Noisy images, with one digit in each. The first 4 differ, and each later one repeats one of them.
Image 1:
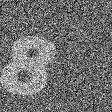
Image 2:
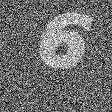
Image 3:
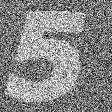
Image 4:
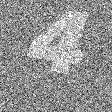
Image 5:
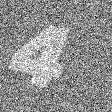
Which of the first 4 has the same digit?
4
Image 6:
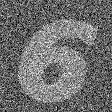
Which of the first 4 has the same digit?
2
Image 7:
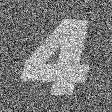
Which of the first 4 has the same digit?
4
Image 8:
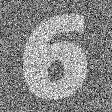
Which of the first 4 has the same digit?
2
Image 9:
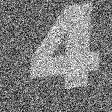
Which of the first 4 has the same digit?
4
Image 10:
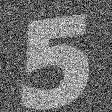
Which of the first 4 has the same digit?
3
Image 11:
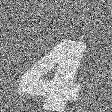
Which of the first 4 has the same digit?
4
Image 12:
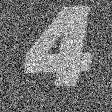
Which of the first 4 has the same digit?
4
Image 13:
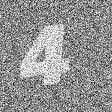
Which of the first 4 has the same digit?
4
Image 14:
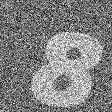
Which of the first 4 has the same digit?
1
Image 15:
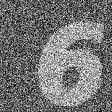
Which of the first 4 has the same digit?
2
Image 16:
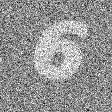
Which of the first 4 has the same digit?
2
